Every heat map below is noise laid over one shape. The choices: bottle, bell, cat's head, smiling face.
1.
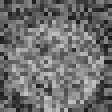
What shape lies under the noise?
smiling face
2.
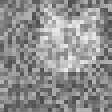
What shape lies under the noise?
cat's head
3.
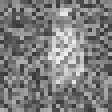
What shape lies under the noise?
bottle
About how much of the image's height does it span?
two thirds
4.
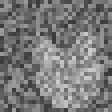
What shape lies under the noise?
cat's head
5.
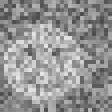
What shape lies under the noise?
smiling face
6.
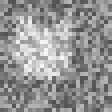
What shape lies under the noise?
cat's head
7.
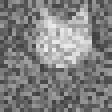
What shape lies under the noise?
cat's head
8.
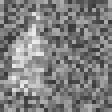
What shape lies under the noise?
bottle
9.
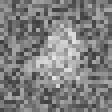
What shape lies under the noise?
bell
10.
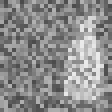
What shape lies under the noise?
bottle
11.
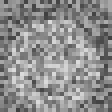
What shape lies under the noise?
smiling face
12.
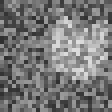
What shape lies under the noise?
cat's head
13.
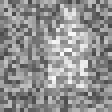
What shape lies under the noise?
bottle
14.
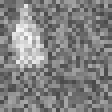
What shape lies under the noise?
bottle
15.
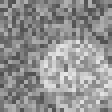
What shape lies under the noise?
smiling face
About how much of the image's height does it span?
two thirds
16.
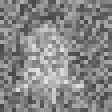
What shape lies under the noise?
bell
